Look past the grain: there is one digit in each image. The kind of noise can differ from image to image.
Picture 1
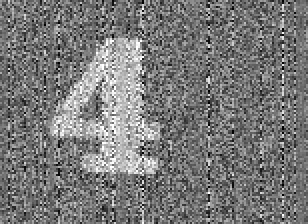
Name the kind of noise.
columns of uneven size
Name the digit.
4
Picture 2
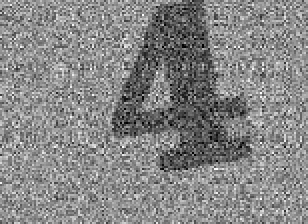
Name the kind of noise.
low rank plus noise
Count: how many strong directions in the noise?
three or four
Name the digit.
4
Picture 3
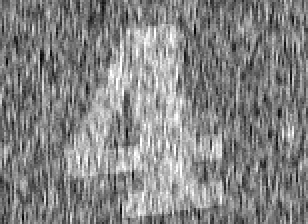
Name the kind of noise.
streaked along the columns
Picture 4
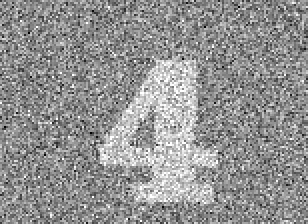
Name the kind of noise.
independent entries
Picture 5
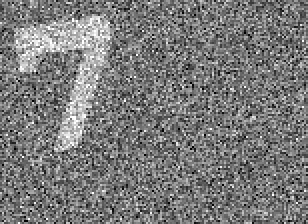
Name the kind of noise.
independent entries
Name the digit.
7
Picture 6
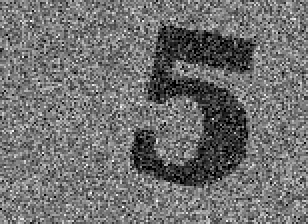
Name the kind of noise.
independent entries
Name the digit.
5
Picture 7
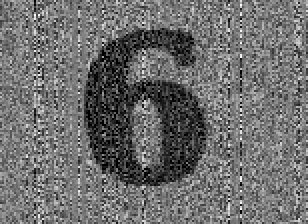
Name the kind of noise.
columns of uneven size
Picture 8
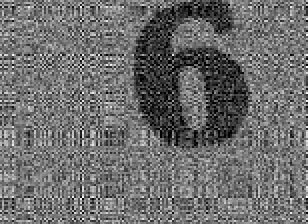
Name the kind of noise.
low rank plus noise
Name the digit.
6
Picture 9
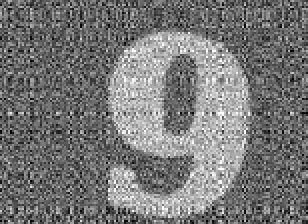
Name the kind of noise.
low rank plus noise
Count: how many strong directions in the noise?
two
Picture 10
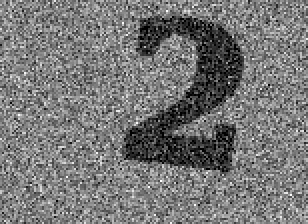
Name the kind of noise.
independent entries
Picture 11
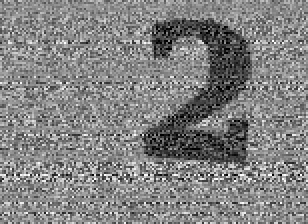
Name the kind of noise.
rows of uneven size
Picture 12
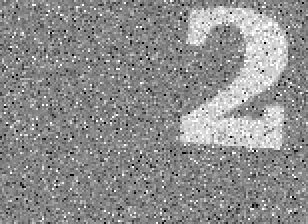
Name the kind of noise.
heavy tails
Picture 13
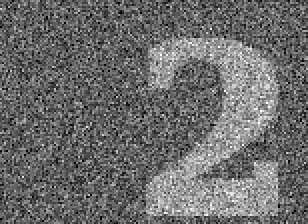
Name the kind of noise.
independent entries
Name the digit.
2
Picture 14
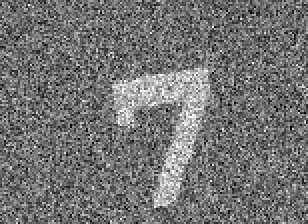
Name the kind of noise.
independent entries
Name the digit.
7
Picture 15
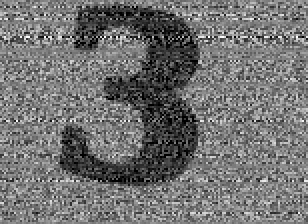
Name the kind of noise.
rows of uneven size
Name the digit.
3
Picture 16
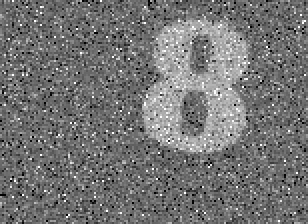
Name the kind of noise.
heavy tails
